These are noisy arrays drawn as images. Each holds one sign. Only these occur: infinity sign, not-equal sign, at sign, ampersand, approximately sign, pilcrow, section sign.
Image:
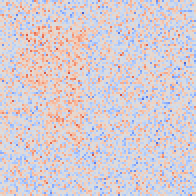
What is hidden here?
red pilcrow
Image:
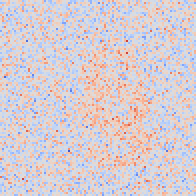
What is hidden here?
red section sign
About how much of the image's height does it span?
two thirds
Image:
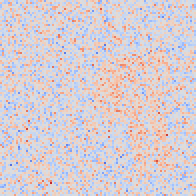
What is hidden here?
red pilcrow
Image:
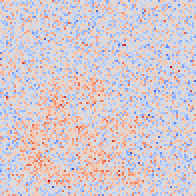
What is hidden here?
red ampersand
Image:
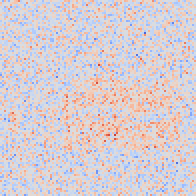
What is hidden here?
red approximately sign
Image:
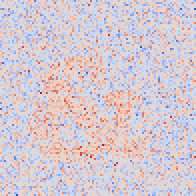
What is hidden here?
red ampersand
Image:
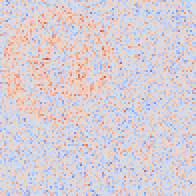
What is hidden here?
red at sign
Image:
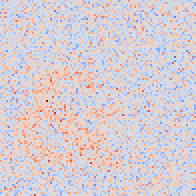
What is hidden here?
red ampersand
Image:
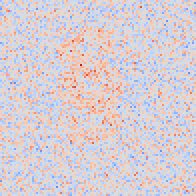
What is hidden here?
red section sign
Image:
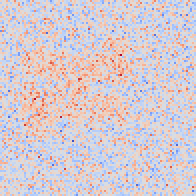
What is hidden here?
red not-equal sign
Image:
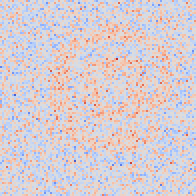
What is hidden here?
red at sign
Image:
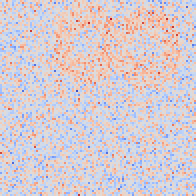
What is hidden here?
red infinity sign
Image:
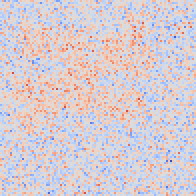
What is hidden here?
red not-equal sign
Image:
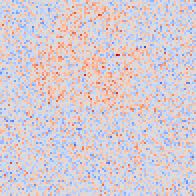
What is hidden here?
red ampersand
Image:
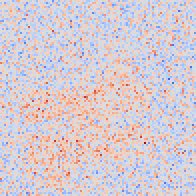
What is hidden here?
red not-equal sign
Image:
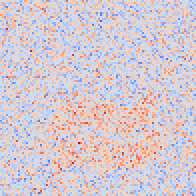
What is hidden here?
red approximately sign
